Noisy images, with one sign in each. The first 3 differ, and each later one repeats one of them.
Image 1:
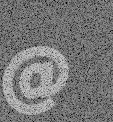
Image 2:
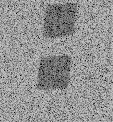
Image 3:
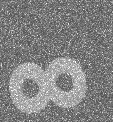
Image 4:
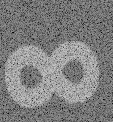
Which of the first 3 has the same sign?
3
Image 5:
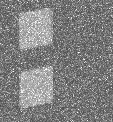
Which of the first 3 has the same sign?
2
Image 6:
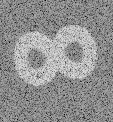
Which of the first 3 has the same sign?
3
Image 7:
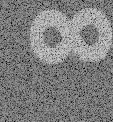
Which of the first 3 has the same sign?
3
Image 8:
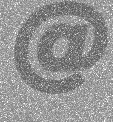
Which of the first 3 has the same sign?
1
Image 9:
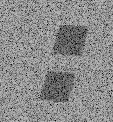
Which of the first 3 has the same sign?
2
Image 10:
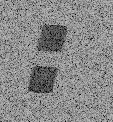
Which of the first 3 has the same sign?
2
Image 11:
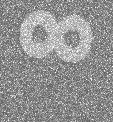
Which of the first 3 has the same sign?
3
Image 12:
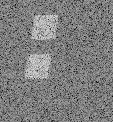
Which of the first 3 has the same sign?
2
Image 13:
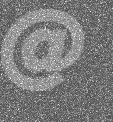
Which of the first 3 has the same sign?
1
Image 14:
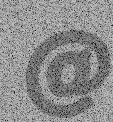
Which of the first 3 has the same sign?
1
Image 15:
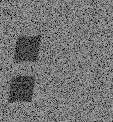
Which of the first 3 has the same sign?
2
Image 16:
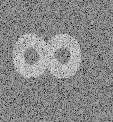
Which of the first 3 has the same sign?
3
